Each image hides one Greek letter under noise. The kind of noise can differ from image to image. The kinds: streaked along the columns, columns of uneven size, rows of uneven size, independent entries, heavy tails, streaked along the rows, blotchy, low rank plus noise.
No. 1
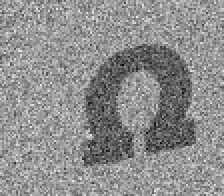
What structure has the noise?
independent entries
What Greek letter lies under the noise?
omega
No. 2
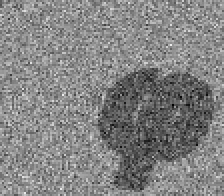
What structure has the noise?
low rank plus noise
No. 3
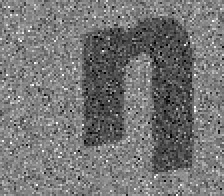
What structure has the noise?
heavy tails
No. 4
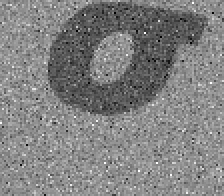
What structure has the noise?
heavy tails
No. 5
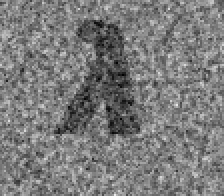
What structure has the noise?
blotchy
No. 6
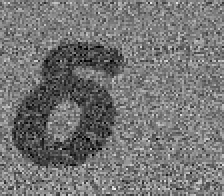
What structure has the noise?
rows of uneven size
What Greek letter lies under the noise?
delta
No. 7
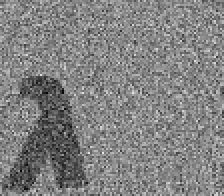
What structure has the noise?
low rank plus noise
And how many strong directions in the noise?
three or four
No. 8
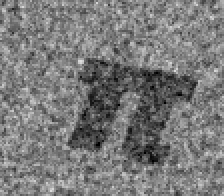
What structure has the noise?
blotchy
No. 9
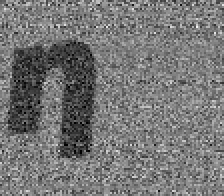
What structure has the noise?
rows of uneven size
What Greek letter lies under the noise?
eta
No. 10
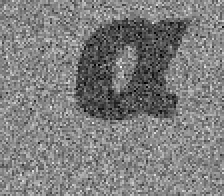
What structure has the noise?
independent entries
